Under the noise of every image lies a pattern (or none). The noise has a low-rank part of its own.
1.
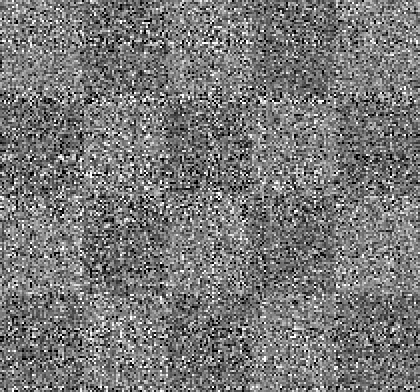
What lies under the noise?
a checkerboard
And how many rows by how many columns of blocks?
4 by 5
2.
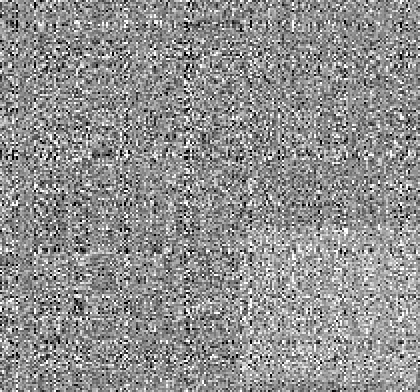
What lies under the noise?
one block
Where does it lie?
bottom right
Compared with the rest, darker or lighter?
lighter
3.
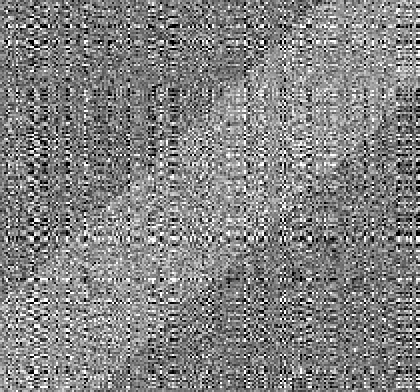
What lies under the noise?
a diagonal band
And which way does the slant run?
bottom left to top right
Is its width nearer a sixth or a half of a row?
a half
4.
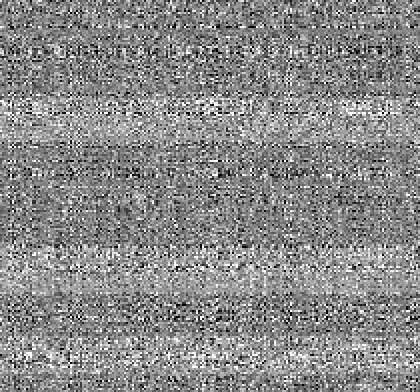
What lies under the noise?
bands of rows
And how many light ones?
3
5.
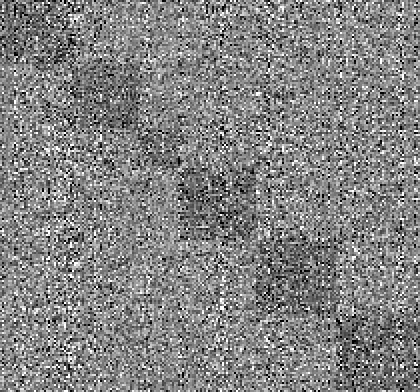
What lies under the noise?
blocks along the diagonal
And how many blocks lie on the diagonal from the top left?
6
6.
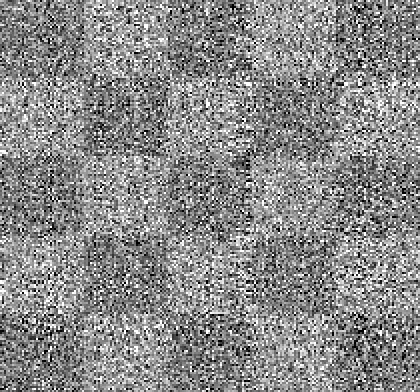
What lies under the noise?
a checkerboard
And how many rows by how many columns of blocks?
5 by 5
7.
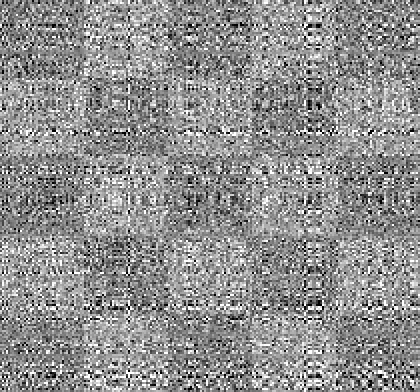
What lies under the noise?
a checkerboard
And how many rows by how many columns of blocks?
5 by 5
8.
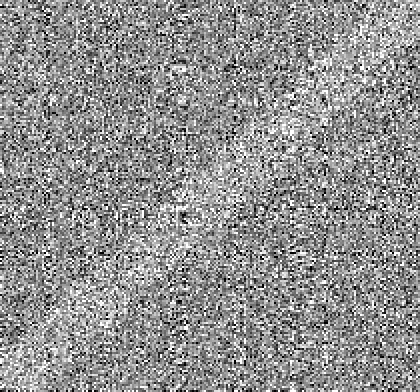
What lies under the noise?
a diagonal band
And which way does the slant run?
bottom left to top right
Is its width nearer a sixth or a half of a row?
a sixth
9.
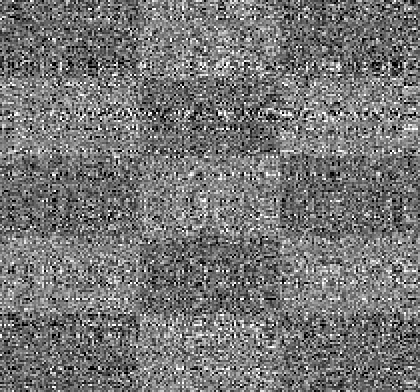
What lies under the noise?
a checkerboard
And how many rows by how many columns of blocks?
5 by 3
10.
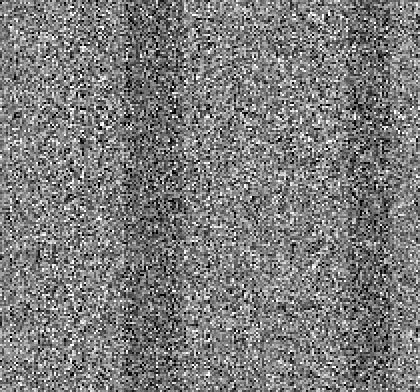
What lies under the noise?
bands of columns
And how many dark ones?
2
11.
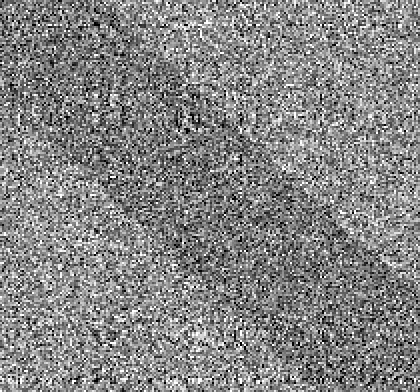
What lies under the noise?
a diagonal band
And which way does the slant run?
top left to bottom right
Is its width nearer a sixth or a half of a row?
a half
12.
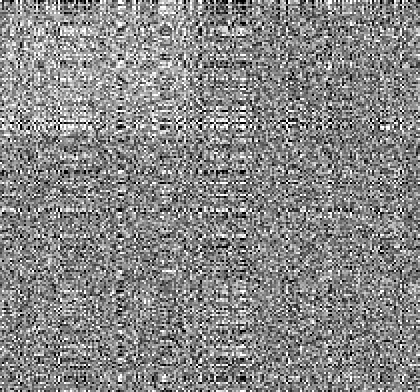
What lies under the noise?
one block
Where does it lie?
top left
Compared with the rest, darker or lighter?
lighter
